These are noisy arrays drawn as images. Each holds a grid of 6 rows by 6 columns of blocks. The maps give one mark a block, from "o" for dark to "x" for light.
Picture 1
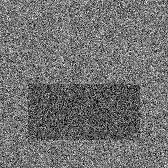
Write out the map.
x x x x x x
x x x x x x
x x x x x x
x o o o o x
x o o o o x
x x x x x x
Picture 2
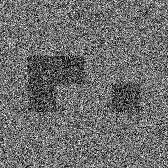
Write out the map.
x x x x x x
x x x x x x
x o o x x x
x o x x o x
x x x x x x
x x x x x x
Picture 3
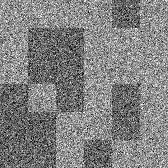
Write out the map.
x x x x o x
x o o x x x
x o o x x x
o x o x o x
o o x x o x
o o x o x x
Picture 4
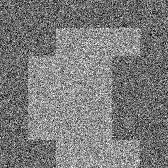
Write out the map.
o o o o o o
o o x x x o
o x x x o o
o x x x o o
o x x x o o
o o x x x o
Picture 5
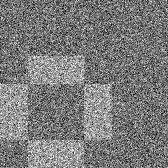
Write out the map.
o o o o o o
o o o o o o
o x x o o o
x o o x o o
x o o x o o
o x x o o o
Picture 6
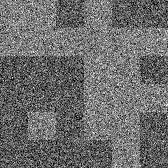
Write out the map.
x x o x o o
x x x x x x
o o o x x o
o o o x x x
o x o x x o
o o o o x o
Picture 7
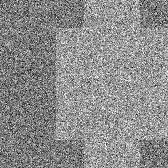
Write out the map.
o o o x x o
o o x x x x
o o x x x x
o o x x x x
o o x x x x
o o o x x o
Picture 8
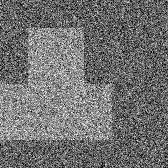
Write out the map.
o o o o o o
o x x o o o
o x x o o o
x x x x o o
x x x x o o
o o o o o o
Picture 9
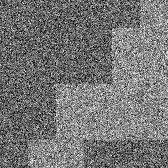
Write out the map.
o o o o o x
o o o o x x
o o o o x x
o o x x x x
o o x x x x
o x x o o o
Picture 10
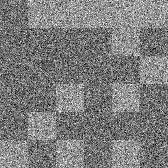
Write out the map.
o x x x x x
o o o o x o
o o o o o x
o o x o x o
o x o o o o
x o x o x o
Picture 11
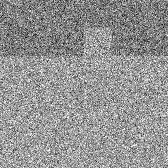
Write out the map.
o o o o o o
o o o x o o
x x x x x x
x x x x x x
x x x x x x
x x x x x x
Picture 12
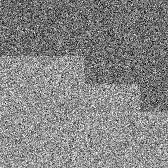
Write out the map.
o o o o o o
o o o o o o
x x x o o o
x x x x x o
x x x x x x
x x x x x x
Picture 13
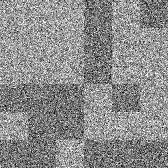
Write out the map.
x x x o x o
x x x o x x
x x x o x x
o o o x o x
x o o x x x
o o x o o o
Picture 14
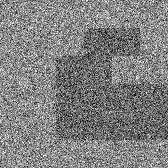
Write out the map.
x x x x x x
x x x o o x
x x o o x x
x x o o o o
x x o o o o
x x x x x x
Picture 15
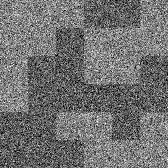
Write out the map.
x x x o o x
x x o x x x
x o o x x o
x o o o o o
o o x x o x
o o o x x x
